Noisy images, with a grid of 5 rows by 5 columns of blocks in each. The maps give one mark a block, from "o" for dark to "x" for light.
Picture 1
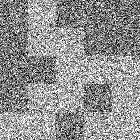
o x o o o
o x x o o
o o x x x
o x x o x
x x o x x
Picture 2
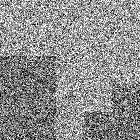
x x x x x
x x x x x
o o x x x
o o x x o
o o x o o
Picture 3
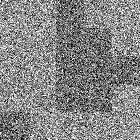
x x o x x
x x o o x
x x o o o
x x o o x
o x x x x
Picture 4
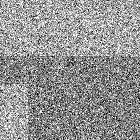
x x x x x
x x x x x
o o o o o
x o o o o
x o o o o
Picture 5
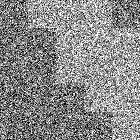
o x x x o
o o x x x
o o x x x
o o o x x
o o o o x
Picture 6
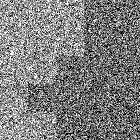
x x x o o
x x x o o
x x o o o
x o o o o
x x o o o
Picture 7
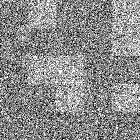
o x o o x
o o o o x
o x x o o
o o x o x
o o o o o
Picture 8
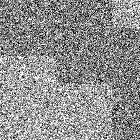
o o o o x
o o o o o
x x o o o
x x x x o
x x x x o
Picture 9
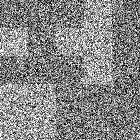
o o o x o
x o x x o
o o o x o
x x o o o
x x o o o
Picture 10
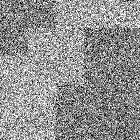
o o x x x
o x x o o
x x x o o
x x o o o
x x o o o
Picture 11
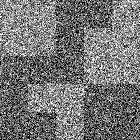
x x o o x
x x o x x
o o o x x
o x x o o
o o x o o
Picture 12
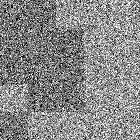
o o x x x
o o o x x
o o o x x
x o o x x
o x x x x
